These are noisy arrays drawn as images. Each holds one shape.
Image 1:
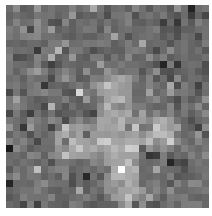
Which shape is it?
cross
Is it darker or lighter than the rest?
lighter
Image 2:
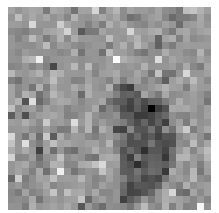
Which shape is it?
half disc
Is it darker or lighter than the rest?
darker
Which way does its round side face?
right
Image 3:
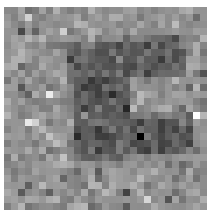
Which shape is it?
square with a notch
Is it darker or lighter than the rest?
darker
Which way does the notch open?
right
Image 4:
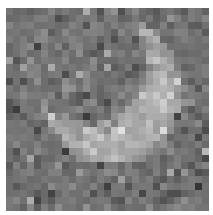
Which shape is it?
crescent
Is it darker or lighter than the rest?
lighter
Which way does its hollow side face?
up and left
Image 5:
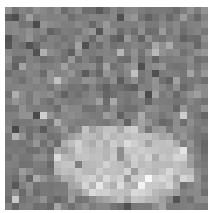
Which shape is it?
ellipse
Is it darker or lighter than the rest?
lighter
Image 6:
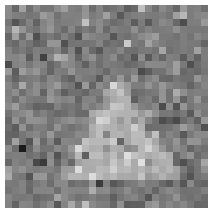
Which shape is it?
triangle
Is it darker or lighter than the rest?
lighter
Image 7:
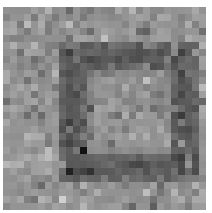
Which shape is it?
square frame
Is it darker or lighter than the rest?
darker
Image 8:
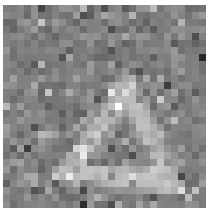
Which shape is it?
triangle frame
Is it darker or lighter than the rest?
lighter
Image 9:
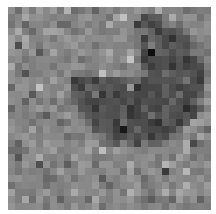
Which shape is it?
disc with a wedge cut out
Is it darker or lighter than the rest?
darker
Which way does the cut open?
up and left
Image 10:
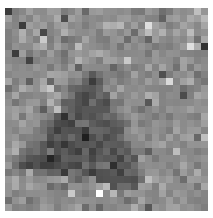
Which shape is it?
triangle
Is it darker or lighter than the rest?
darker
